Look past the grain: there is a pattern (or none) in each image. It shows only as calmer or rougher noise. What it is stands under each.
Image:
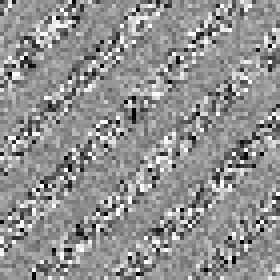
diagonal stripes
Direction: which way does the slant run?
bottom left to top right
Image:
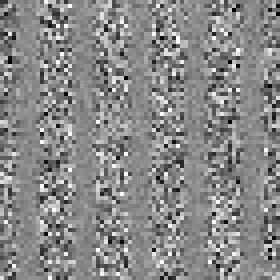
vertical stripes
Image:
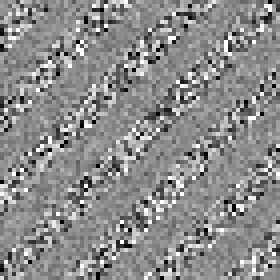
diagonal stripes
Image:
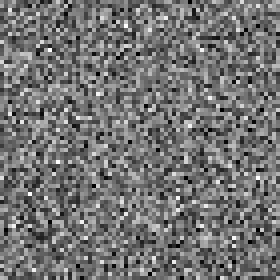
only noise
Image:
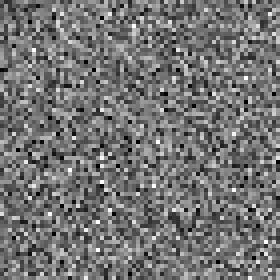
only noise
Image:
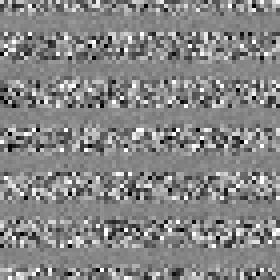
horizontal stripes
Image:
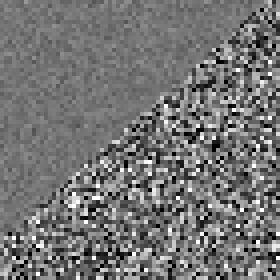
a sharp edge
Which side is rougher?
bottom right
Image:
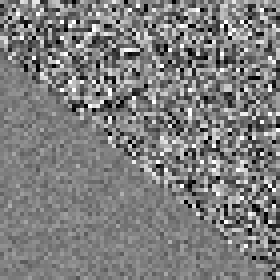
a sharp edge
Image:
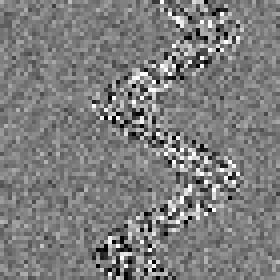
a wavy band
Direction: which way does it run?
top to bottom
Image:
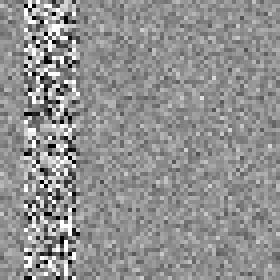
one vertical stripe
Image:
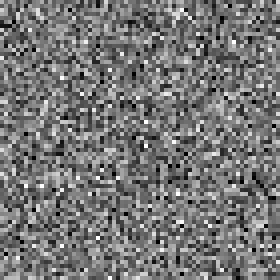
only noise
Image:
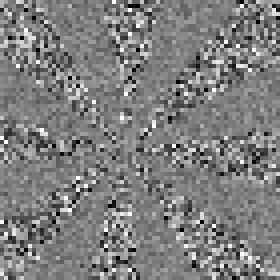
spokes from one point
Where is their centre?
centre
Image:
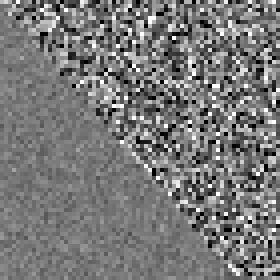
a sharp edge
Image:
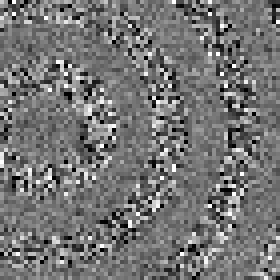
rings round one point
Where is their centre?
middle left
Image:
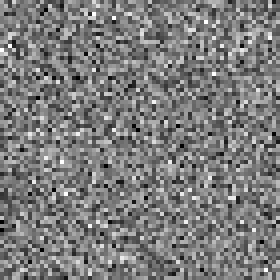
only noise
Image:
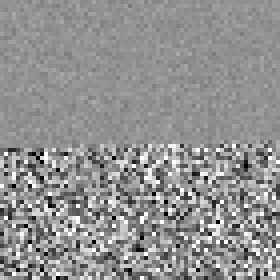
a sharp edge
